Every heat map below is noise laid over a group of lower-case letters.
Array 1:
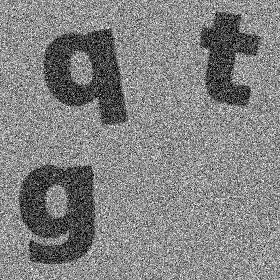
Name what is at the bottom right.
nothing
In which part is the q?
top left
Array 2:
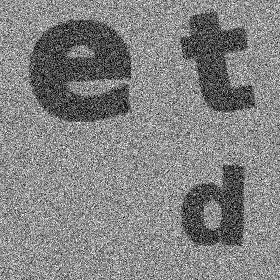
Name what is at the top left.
e
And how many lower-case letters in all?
3
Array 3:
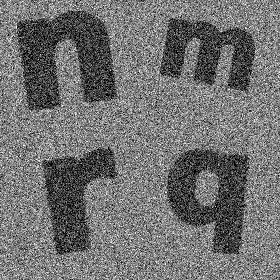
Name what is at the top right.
m
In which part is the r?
bottom left
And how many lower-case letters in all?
4
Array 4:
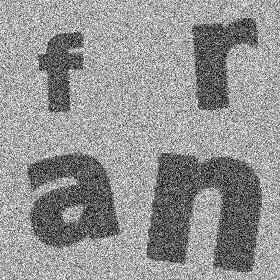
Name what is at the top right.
r
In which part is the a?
bottom left
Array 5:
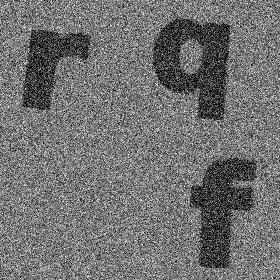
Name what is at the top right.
q
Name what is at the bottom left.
nothing
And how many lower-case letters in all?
3
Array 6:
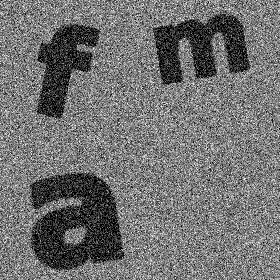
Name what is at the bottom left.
a
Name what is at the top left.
f
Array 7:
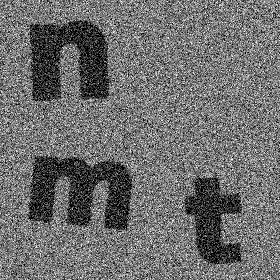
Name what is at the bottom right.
t
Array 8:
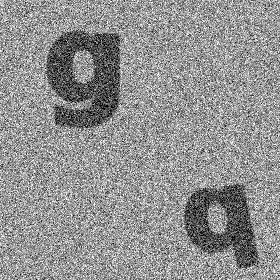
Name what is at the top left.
g
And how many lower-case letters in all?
2
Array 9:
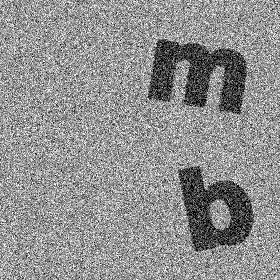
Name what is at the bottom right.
b
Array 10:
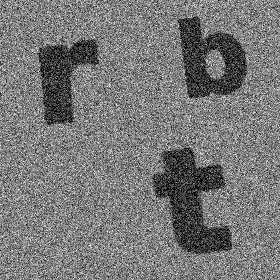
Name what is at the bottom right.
t
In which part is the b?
top right
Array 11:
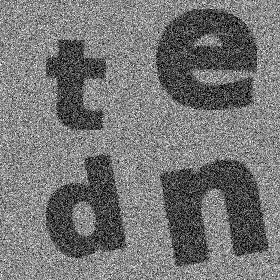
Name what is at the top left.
t
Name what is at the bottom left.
d
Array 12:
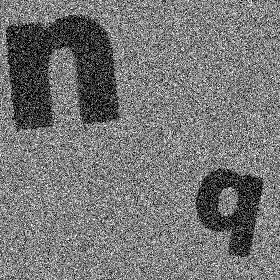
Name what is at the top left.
n
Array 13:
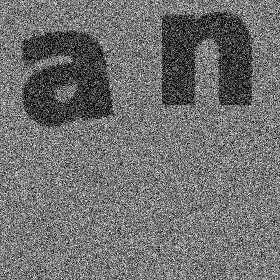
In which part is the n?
top right
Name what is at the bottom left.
nothing
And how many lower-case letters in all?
2
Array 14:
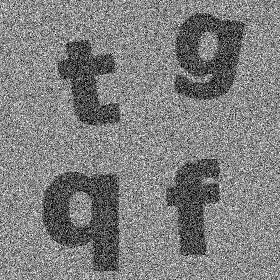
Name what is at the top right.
g
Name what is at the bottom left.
q
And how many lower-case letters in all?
4
